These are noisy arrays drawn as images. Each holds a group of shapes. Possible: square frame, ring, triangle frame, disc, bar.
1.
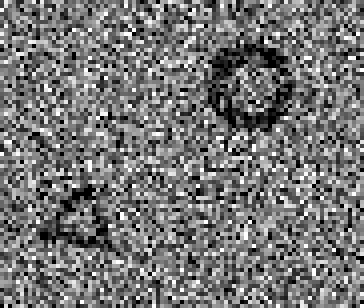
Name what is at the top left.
nothing
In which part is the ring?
top right
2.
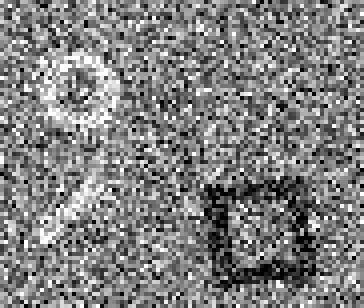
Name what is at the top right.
nothing
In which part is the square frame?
bottom right
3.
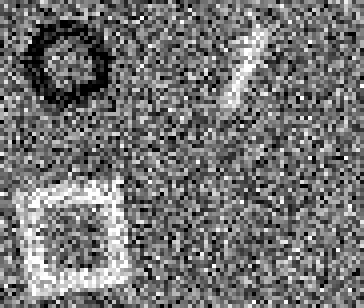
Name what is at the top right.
bar
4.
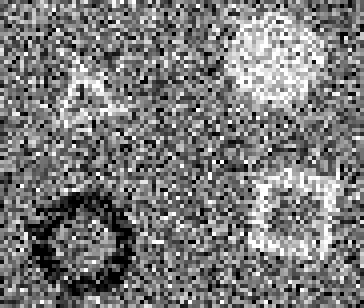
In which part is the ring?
bottom left
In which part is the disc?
top right
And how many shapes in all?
4
